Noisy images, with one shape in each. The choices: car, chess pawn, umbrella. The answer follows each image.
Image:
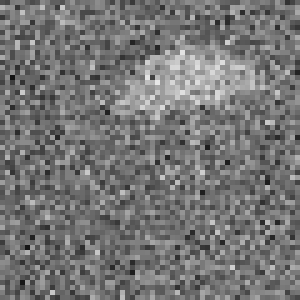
umbrella
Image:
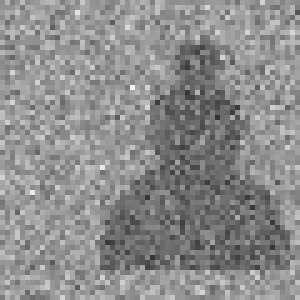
chess pawn
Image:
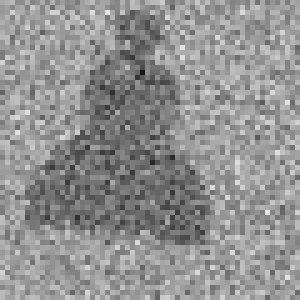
chess pawn
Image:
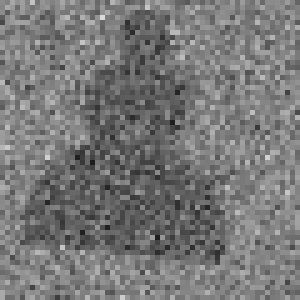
chess pawn
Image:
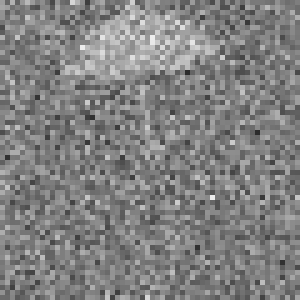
umbrella
